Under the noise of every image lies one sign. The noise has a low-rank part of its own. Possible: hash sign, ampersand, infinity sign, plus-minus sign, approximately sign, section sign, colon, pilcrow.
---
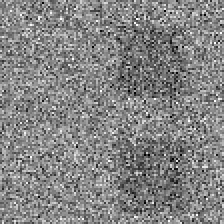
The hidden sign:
colon
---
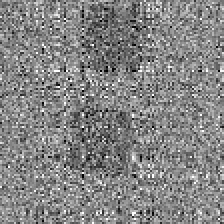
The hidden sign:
colon
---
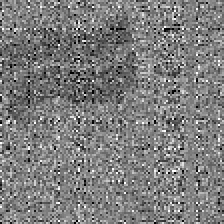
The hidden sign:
approximately sign
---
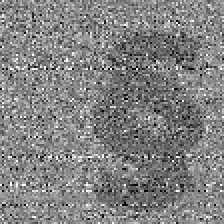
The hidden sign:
section sign
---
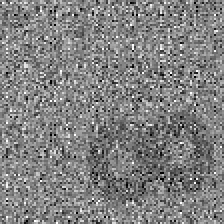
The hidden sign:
infinity sign
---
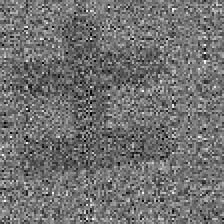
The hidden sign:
plus-minus sign
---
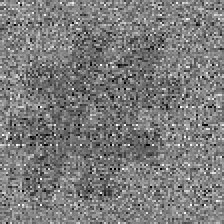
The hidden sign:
hash sign
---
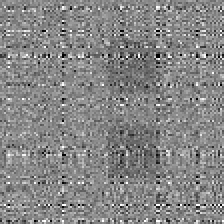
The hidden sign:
colon
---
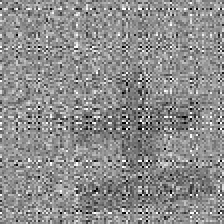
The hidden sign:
plus-minus sign
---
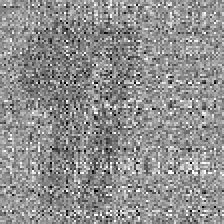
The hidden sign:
pilcrow
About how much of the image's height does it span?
nearly all
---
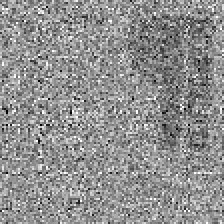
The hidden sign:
pilcrow
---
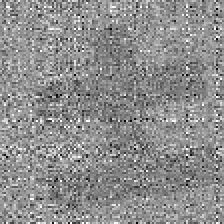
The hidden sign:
plus-minus sign
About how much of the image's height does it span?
nearly all
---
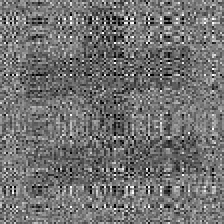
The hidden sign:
plus-minus sign
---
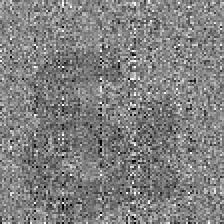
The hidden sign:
ampersand
